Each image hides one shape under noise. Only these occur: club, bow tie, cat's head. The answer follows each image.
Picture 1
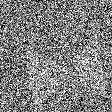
light bow tie
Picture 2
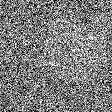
light cat's head
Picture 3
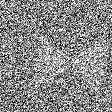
light bow tie
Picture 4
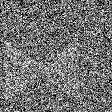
light bow tie
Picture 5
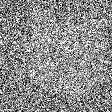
light cat's head
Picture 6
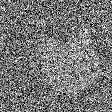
light cat's head
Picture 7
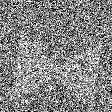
light bow tie
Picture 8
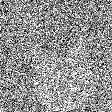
light cat's head
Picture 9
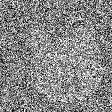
light cat's head
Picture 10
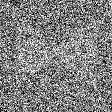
light bow tie
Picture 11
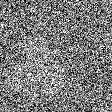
light club
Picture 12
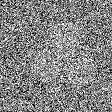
light club
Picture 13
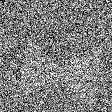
light bow tie
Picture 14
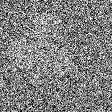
light club
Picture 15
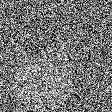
light cat's head
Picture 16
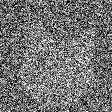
light cat's head
